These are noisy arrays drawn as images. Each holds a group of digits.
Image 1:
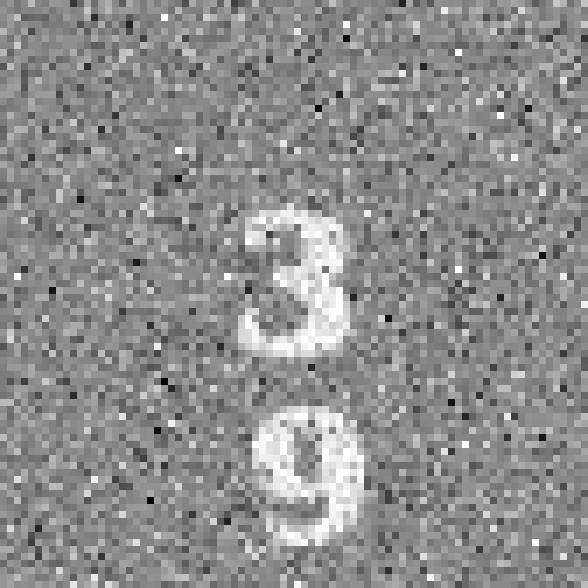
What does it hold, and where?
centre: 3; bottom middle: 9
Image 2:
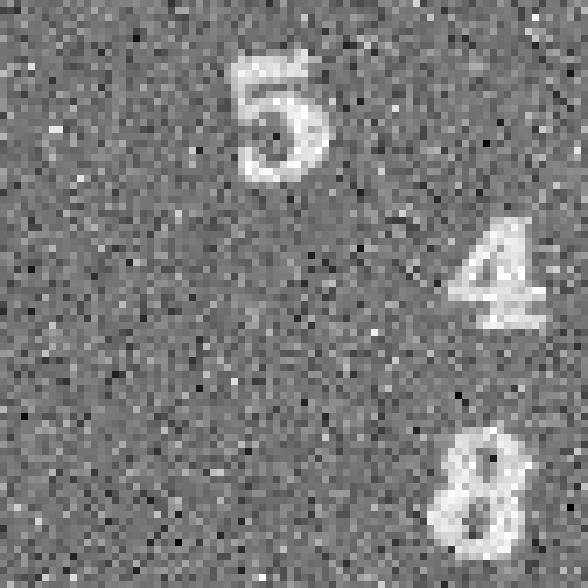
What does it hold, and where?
top middle: 5; middle right: 4; bottom right: 8
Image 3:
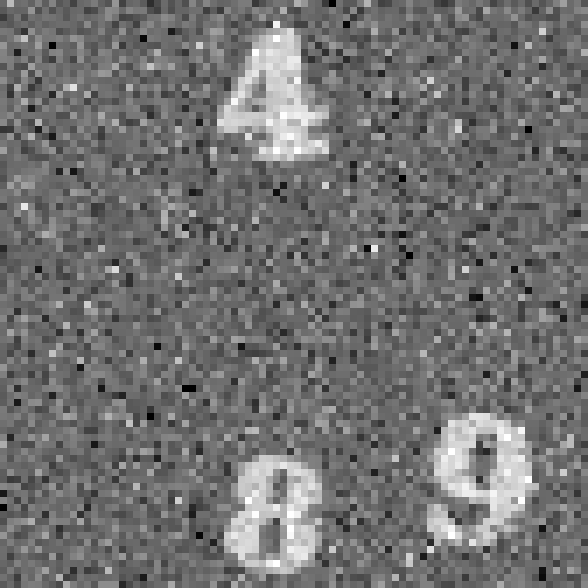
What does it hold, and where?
top middle: 4; bottom middle: 8; bottom right: 9
